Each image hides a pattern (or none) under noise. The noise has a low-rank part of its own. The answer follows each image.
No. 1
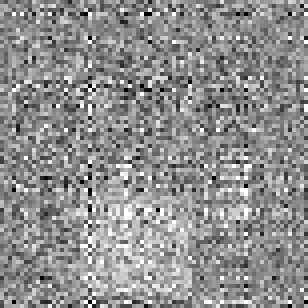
one block
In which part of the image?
bottom middle
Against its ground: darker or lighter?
lighter
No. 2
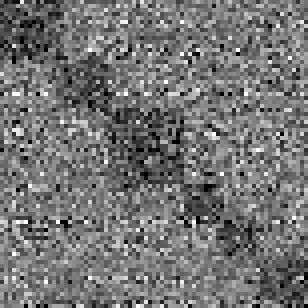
blocks along the diagonal
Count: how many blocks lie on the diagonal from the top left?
6
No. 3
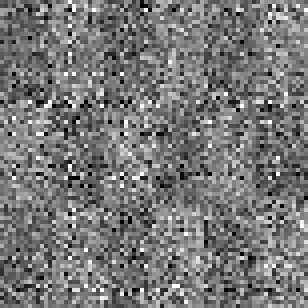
a checkerboard
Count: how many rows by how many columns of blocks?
3 by 6
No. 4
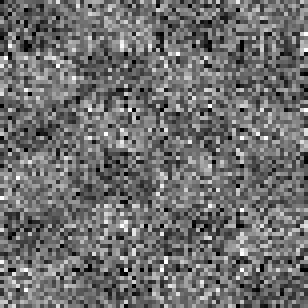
a checkerboard
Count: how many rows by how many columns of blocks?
6 by 4
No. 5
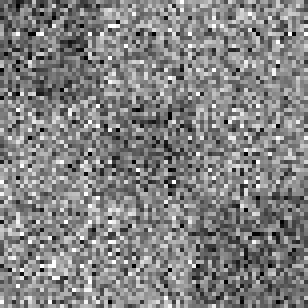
blocks along the diagonal
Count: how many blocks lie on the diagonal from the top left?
3
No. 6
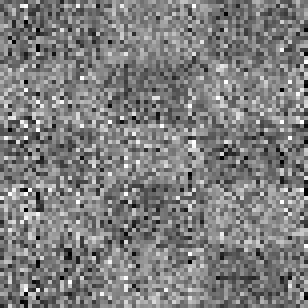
a checkerboard
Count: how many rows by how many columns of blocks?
5 by 3
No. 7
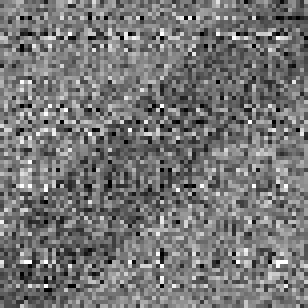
a diagonal band
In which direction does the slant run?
bottom left to top right
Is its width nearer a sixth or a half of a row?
a half
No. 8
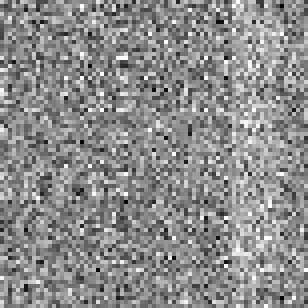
one band of columns
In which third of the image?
right
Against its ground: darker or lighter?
lighter
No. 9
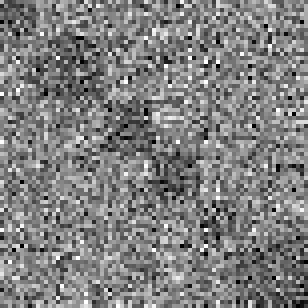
blocks along the diagonal
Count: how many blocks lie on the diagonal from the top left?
6
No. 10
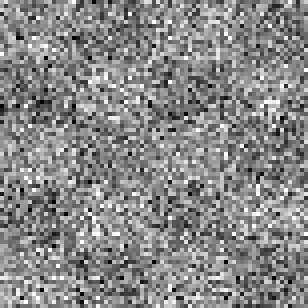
a checkerboard
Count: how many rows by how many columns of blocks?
5 by 4
